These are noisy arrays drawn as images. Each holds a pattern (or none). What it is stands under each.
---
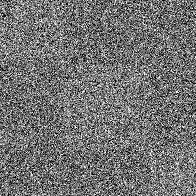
blocks along the diagonal
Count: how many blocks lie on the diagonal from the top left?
3
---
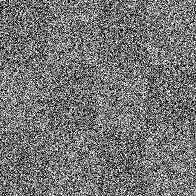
a checkerboard
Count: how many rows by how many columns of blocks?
3 by 4
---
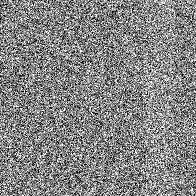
one band of columns
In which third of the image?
right
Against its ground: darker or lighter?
lighter
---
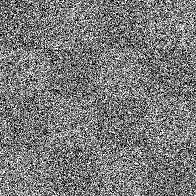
a checkerboard
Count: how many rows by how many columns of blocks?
4 by 4
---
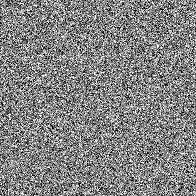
only noise
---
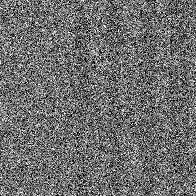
bands of columns
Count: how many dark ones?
4
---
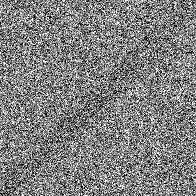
a diagonal band
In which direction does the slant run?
bottom left to top right
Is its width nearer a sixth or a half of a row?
a sixth
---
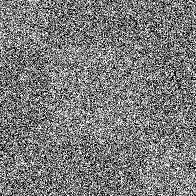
blocks along the diagonal
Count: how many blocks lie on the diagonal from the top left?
3
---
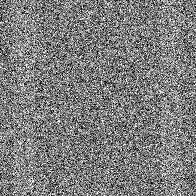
bands of columns
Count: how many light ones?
2
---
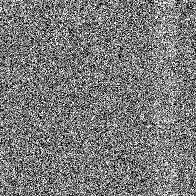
one band of columns
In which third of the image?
right
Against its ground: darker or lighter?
lighter
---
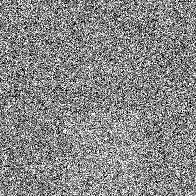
one block
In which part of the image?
bottom middle
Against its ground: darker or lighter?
lighter
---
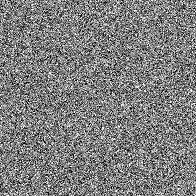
only noise
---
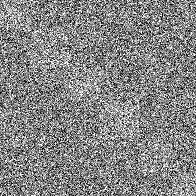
blocks along the diagonal
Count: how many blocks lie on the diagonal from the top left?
6
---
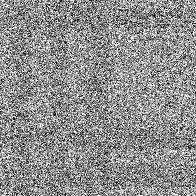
bands of rows crossing bands of columns
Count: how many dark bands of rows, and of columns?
3 and 3
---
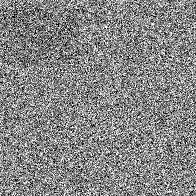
one block
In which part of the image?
top left
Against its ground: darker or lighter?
darker
